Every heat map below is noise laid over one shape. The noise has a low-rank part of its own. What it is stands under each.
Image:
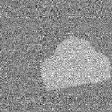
light cloud
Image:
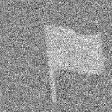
light flag
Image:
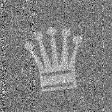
light chess queen
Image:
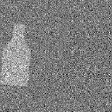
light bottle
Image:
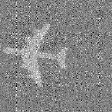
light airplane
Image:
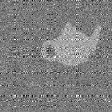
light teapot
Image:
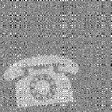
light telephone
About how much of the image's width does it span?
two thirds
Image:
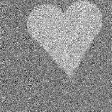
light heart
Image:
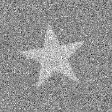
light star
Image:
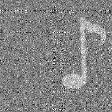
light musical note
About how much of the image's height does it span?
two thirds
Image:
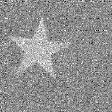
light star
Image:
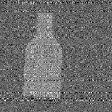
light bottle
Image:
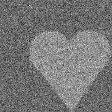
light heart
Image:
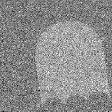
light ghost
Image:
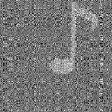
light musical note
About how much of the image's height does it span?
two thirds
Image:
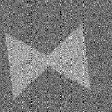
light bow tie
